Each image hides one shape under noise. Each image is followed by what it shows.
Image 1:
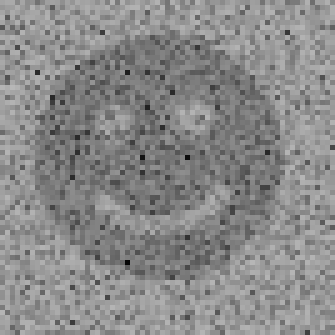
smiling face
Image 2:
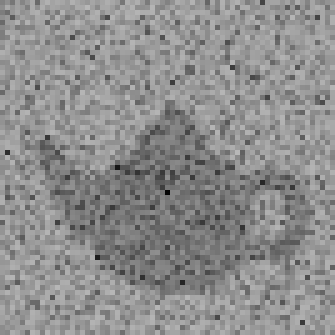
teapot
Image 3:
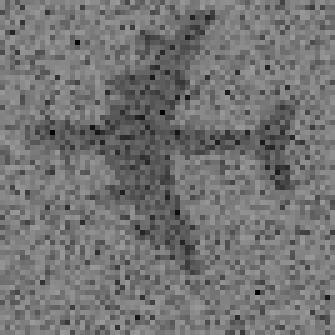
airplane
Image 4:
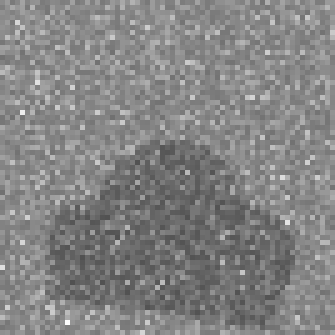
cloud
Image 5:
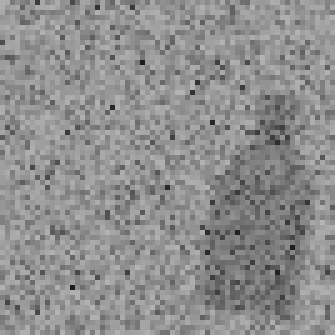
bottle
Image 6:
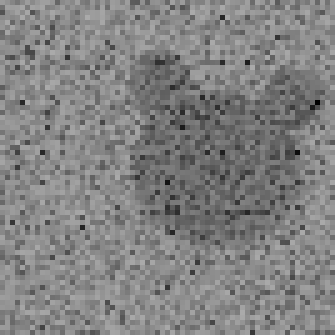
bear's head
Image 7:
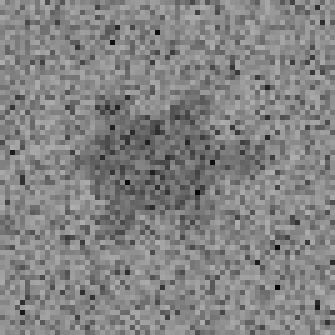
turtle
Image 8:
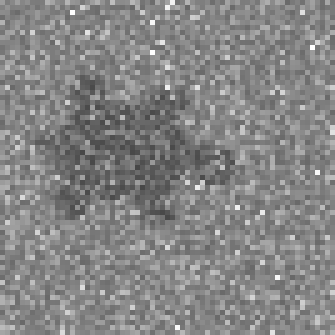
turtle
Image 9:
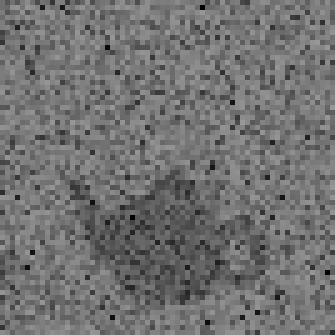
teapot
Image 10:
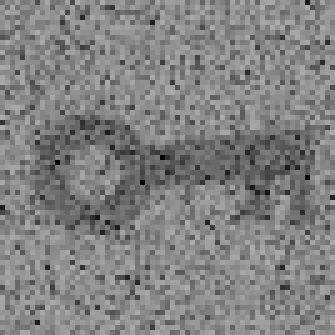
key
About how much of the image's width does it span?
nearly all
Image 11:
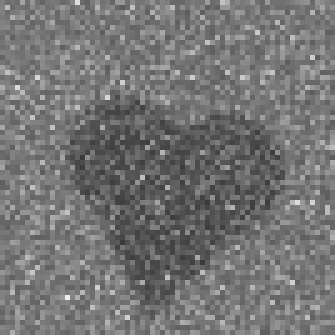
heart
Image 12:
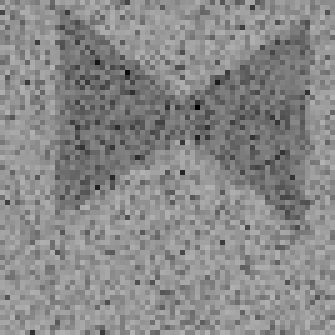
bow tie
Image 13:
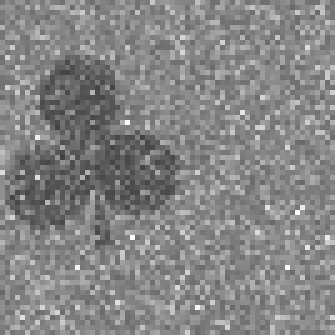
club
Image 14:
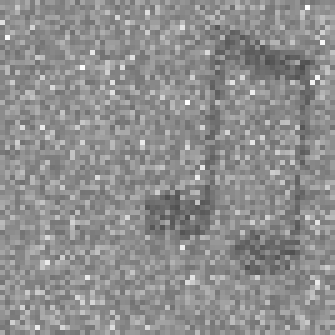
pair of musical notes
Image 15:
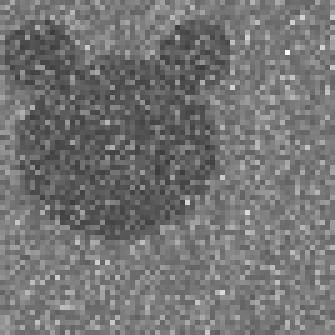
bear's head
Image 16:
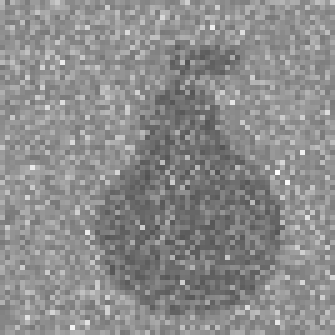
pear
